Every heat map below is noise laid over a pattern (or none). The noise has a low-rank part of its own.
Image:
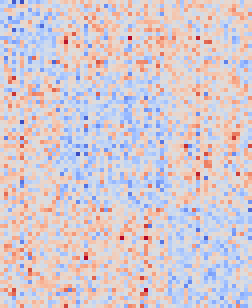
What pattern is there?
blocks along the diagonal
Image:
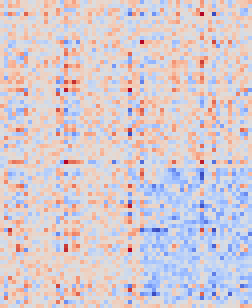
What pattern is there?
one block
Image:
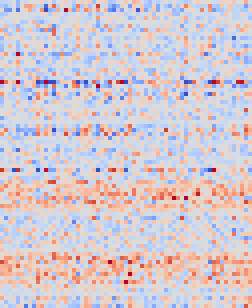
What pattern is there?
bands of rows
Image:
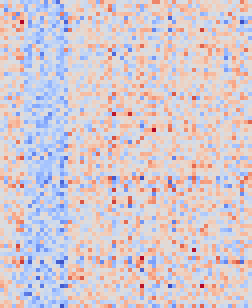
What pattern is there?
one band of columns
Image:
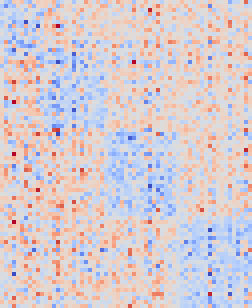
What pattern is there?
blocks along the diagonal
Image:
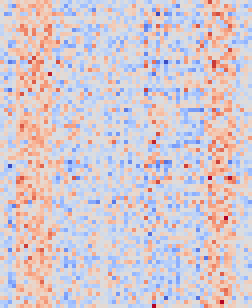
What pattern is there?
bands of columns
